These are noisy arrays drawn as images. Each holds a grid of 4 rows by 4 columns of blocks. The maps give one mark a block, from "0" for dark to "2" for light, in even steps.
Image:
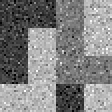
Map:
0 0 1 2
0 2 1 2
0 2 1 1
2 2 0 2
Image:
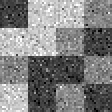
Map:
0 2 2 1
2 2 1 0
1 0 0 1
2 0 1 0
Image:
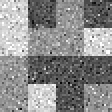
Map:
2 0 1 0
2 1 1 2
1 0 0 0
1 2 0 1
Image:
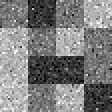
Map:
1 0 1 2
2 1 2 1
2 0 0 1
2 1 2 0
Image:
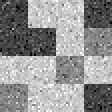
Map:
0 2 2 0
0 0 2 1
2 2 1 2
1 2 2 0
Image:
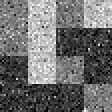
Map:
1 2 1 2
1 2 0 0
0 2 1 0
0 0 0 1
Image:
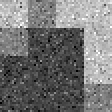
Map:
2 1 2 2
1 0 0 2
0 0 0 2
0 0 0 1
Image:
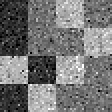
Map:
0 1 2 1
0 1 1 2
2 0 2 1
0 2 1 1
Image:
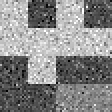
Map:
2 0 2 0
2 2 2 2
0 2 0 0
0 0 1 1
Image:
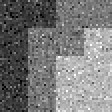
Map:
0 0 1 1
0 1 1 2
0 1 2 2
0 1 2 2
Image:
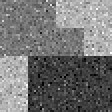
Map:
1 1 2 2
1 1 1 2
2 0 0 0
2 0 0 0
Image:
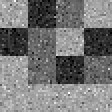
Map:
2 0 1 2
0 1 2 0
2 1 0 1
2 2 2 2
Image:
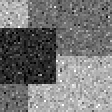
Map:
2 1 1 1
0 0 1 1
0 0 2 2
1 2 2 2
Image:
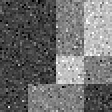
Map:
0 0 1 2
0 0 1 2
0 0 2 1
0 1 1 0
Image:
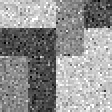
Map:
2 2 1 0
0 0 1 2
1 0 2 2
1 0 2 2
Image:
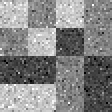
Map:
2 1 2 1
1 2 0 1
0 0 1 0
2 2 1 0
